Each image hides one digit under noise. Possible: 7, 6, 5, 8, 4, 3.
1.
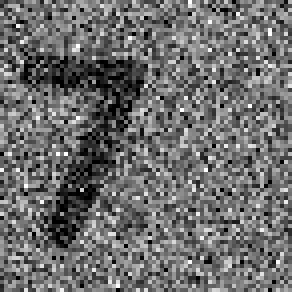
7
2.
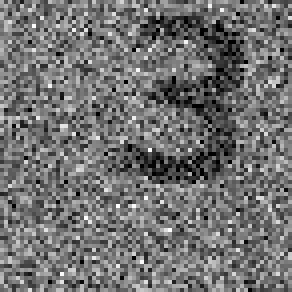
3
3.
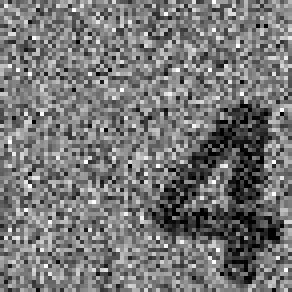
4
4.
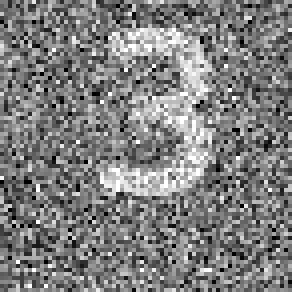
3
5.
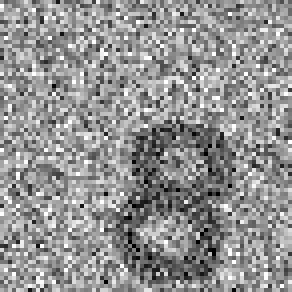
8
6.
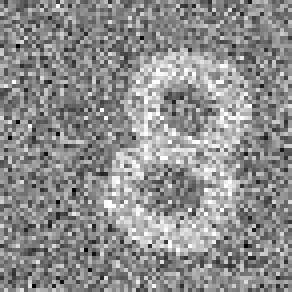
8
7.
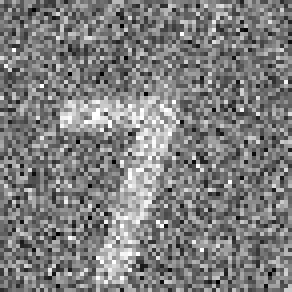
7
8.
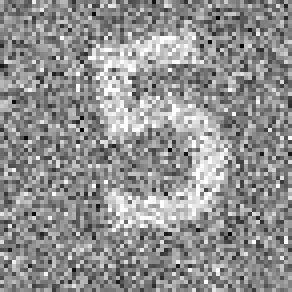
5
